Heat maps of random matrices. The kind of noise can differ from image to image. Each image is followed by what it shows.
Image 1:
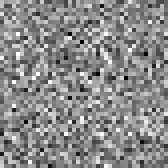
low rank plus noise
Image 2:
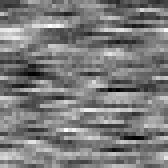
streaked along the rows
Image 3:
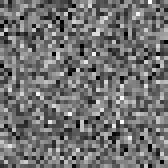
independent entries
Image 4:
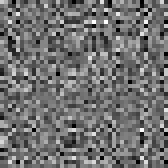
low rank plus noise
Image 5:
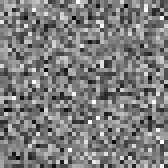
independent entries
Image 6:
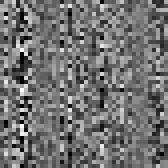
columns of uneven size
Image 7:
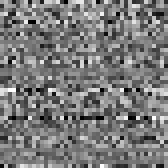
rows of uneven size
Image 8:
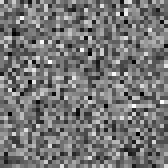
independent entries
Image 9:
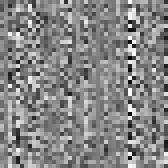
columns of uneven size
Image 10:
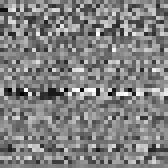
rows of uneven size
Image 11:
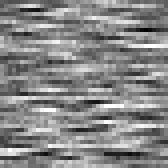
streaked along the rows
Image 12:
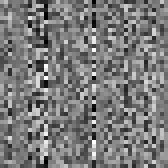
columns of uneven size
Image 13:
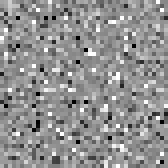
heavy tails
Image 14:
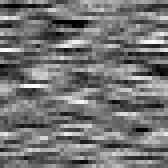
streaked along the rows
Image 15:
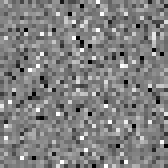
heavy tails
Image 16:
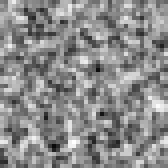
blotchy
